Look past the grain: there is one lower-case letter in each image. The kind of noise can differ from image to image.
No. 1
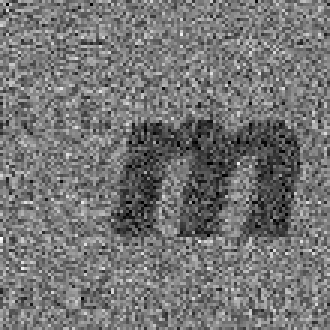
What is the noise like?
low rank plus noise
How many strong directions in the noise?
one
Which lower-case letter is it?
m
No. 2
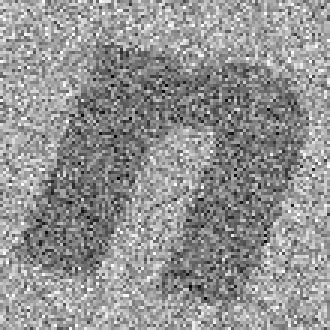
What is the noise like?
independent entries
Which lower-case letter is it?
n
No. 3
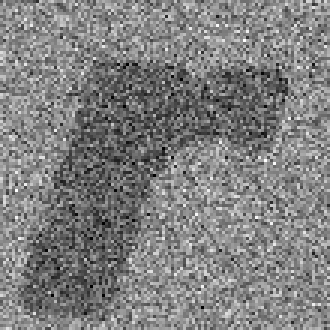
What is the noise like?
independent entries
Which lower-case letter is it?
r
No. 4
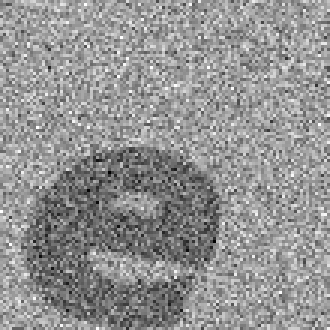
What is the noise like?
independent entries
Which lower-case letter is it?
e
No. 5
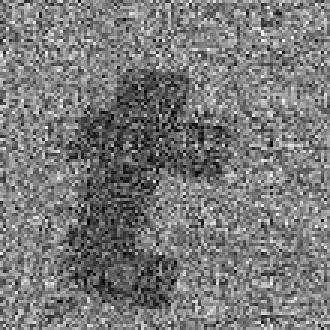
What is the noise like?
low rank plus noise
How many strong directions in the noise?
five to eight
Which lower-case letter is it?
t
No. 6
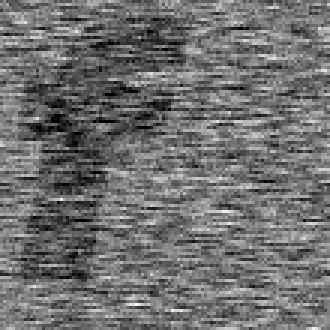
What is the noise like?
streaked along the rows
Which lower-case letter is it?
f
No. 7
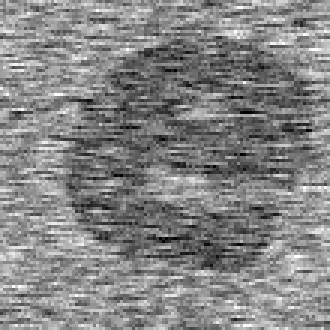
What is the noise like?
streaked along the rows
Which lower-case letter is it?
e
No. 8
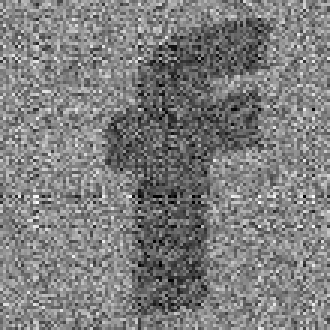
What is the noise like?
low rank plus noise
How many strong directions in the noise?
one
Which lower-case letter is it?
f
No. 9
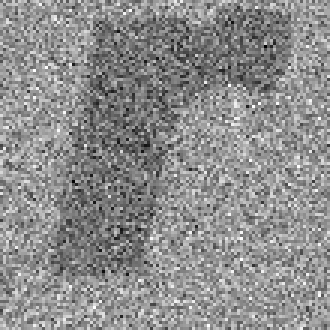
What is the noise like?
independent entries
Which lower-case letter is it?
r
